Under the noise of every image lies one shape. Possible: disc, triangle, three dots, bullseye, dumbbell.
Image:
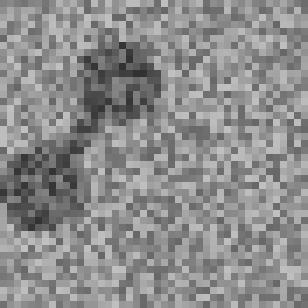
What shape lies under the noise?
dumbbell
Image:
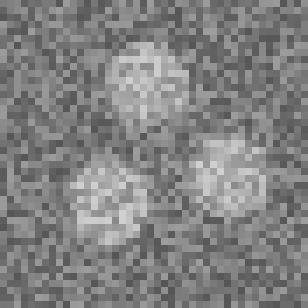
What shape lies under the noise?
three dots
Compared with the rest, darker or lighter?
lighter
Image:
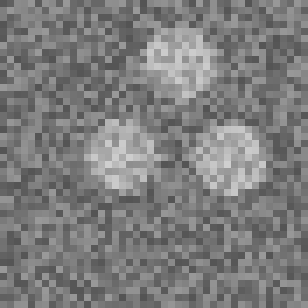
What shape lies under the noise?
three dots
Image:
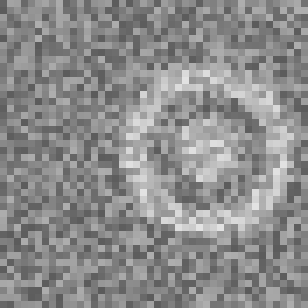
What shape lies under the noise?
bullseye
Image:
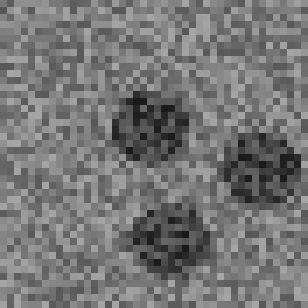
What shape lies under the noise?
three dots
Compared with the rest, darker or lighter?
darker
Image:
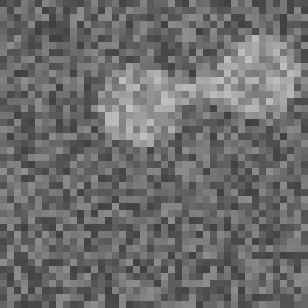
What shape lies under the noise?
dumbbell
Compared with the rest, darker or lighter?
lighter
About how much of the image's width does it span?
two thirds
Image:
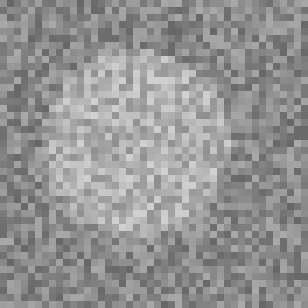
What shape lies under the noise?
disc
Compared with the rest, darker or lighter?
lighter
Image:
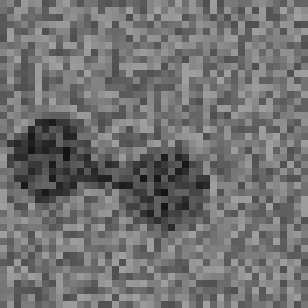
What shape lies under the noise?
dumbbell
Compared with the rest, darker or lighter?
darker
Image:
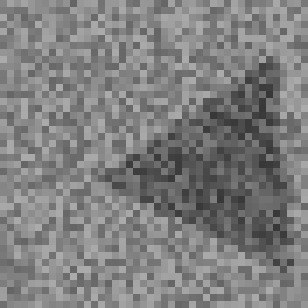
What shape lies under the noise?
triangle
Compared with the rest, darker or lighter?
darker
